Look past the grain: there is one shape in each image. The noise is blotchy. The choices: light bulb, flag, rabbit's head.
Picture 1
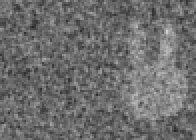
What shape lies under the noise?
rabbit's head
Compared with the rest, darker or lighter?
lighter
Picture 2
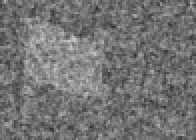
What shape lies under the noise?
flag
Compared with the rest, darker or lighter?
lighter
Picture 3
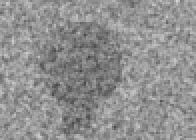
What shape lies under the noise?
light bulb
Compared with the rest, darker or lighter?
darker
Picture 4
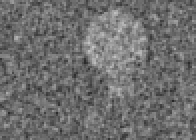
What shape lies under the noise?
light bulb
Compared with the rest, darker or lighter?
lighter
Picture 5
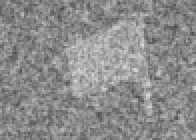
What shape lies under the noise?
flag
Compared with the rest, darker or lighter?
lighter
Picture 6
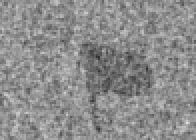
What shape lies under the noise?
flag
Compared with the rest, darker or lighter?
darker
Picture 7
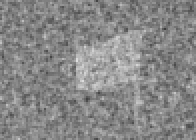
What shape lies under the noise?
flag
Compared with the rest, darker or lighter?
lighter
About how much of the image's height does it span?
two thirds
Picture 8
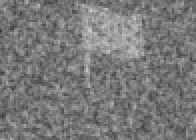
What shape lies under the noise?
flag
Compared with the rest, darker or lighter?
lighter
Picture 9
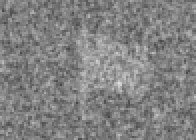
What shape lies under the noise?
flag
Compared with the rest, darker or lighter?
lighter
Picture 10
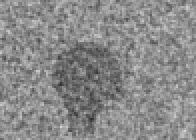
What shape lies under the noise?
light bulb
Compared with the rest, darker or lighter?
darker
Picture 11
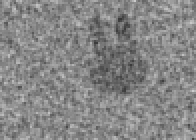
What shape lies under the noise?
rabbit's head
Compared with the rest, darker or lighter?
darker
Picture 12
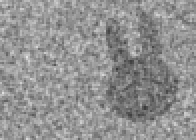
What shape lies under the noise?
rabbit's head
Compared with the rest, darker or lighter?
darker
